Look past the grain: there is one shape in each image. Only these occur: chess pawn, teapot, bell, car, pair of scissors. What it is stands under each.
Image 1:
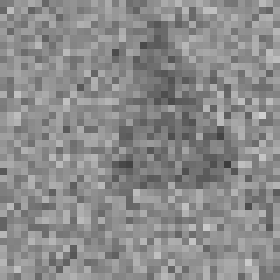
chess pawn
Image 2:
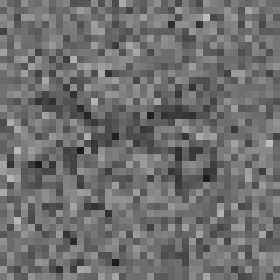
pair of scissors
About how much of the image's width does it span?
two thirds
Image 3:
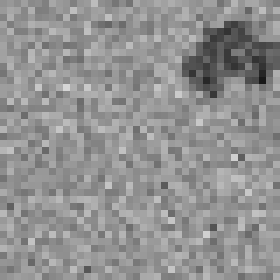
car
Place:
top right
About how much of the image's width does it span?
a third
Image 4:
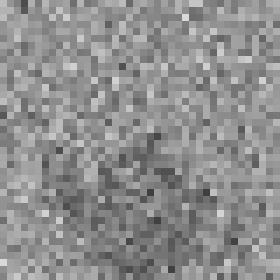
teapot
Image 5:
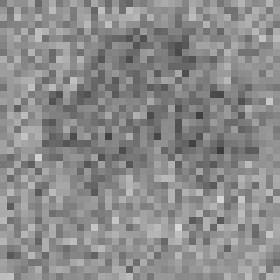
car
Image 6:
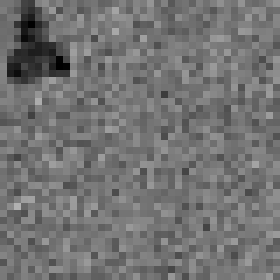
chess pawn
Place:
top left
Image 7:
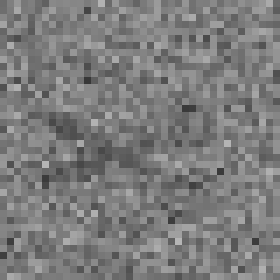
pair of scissors
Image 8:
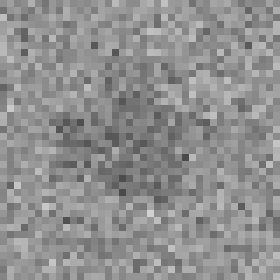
teapot
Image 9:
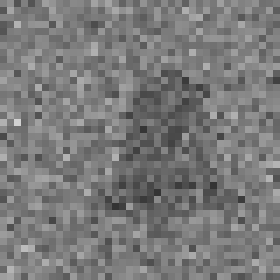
bell
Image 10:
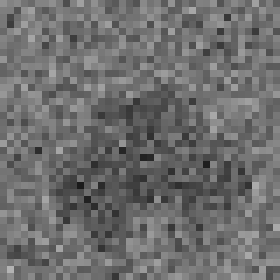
car
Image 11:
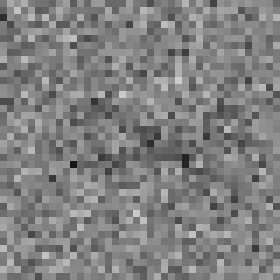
pair of scissors
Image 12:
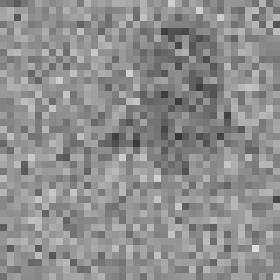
bell
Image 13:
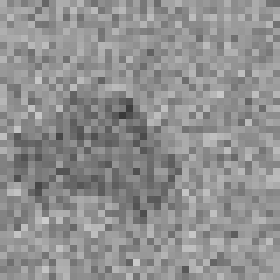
car
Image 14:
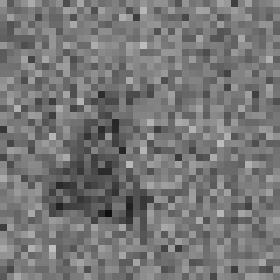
chess pawn
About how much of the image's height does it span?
half
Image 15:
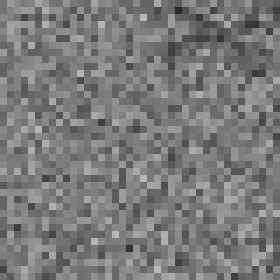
pair of scissors
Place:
top right
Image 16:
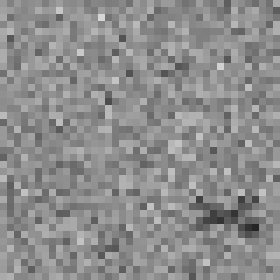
pair of scissors
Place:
bottom right
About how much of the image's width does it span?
a quarter
